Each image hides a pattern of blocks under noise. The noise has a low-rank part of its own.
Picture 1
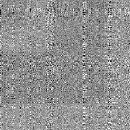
mirrored about the diagonal from the top left
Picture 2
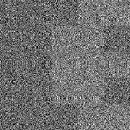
top and bottom mirror each other
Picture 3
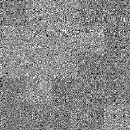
mirrored about the diagonal from the top left
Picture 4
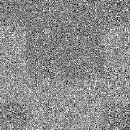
left and right mirror each other
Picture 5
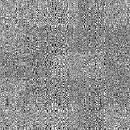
top and bottom mirror each other
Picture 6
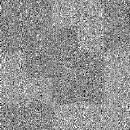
mirrored about the diagonal from the top left
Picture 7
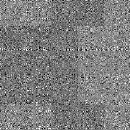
top and bottom mirror each other
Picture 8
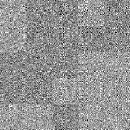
no symmetry
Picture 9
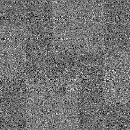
the same after a half turn
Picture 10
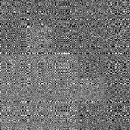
mirrored about the diagonal from the bottom left
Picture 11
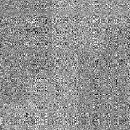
the same after a half turn
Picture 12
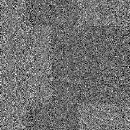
top and bottom mirror each other
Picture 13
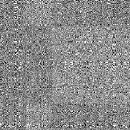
top and bottom mirror each other
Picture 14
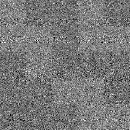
mirrored about the diagonal from the bottom left
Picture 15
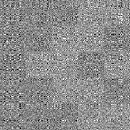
top and bottom mirror each other
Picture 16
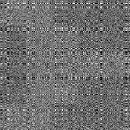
top and bottom mirror each other
